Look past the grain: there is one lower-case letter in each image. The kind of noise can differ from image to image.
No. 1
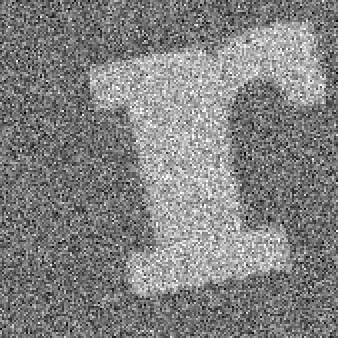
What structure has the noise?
independent entries
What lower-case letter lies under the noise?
r
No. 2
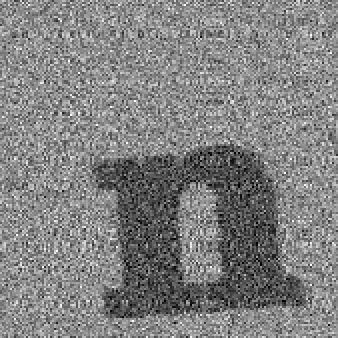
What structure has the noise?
low rank plus noise
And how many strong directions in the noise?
one
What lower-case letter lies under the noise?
n
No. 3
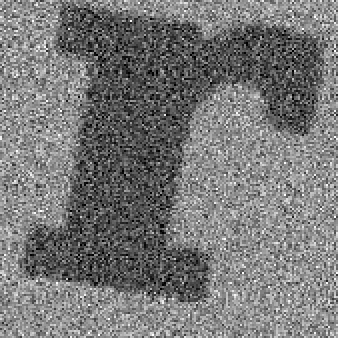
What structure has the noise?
low rank plus noise
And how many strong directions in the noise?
one
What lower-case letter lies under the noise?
r
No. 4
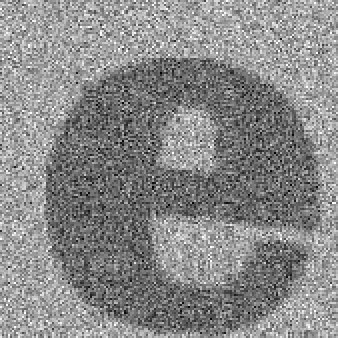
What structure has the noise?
low rank plus noise
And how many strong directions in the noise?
five to eight
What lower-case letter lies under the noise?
e
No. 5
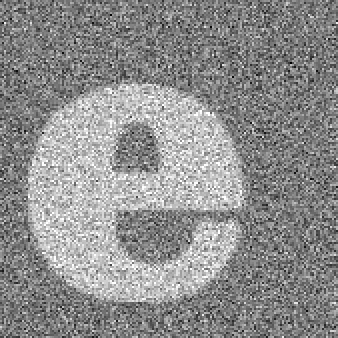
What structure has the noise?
low rank plus noise
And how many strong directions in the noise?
five to eight
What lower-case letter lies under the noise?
e
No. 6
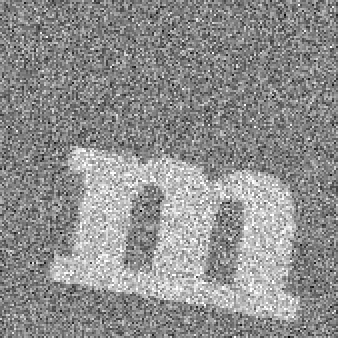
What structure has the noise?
independent entries
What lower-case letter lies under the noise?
m
